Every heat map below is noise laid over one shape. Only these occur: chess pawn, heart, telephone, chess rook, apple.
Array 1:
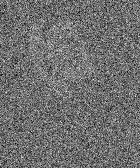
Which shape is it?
telephone
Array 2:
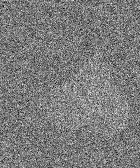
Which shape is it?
heart
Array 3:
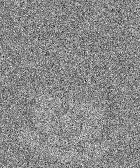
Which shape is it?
telephone
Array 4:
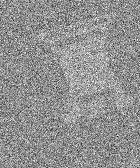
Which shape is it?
chess rook
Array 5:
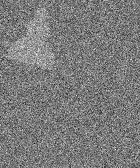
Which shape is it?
chess pawn
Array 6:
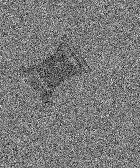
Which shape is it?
chess rook
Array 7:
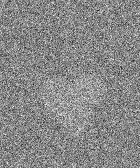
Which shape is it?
heart
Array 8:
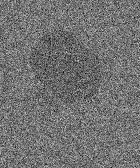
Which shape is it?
apple
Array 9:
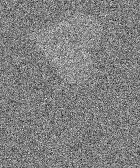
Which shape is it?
heart
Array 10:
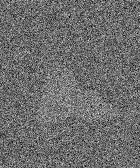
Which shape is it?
chess pawn
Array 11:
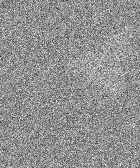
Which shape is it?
chess pawn
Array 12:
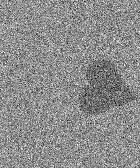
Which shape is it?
heart
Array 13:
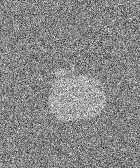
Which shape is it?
apple
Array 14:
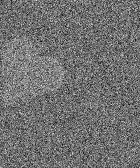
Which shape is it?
heart
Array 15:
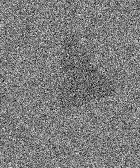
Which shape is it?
chess pawn
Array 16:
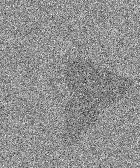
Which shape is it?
chess pawn
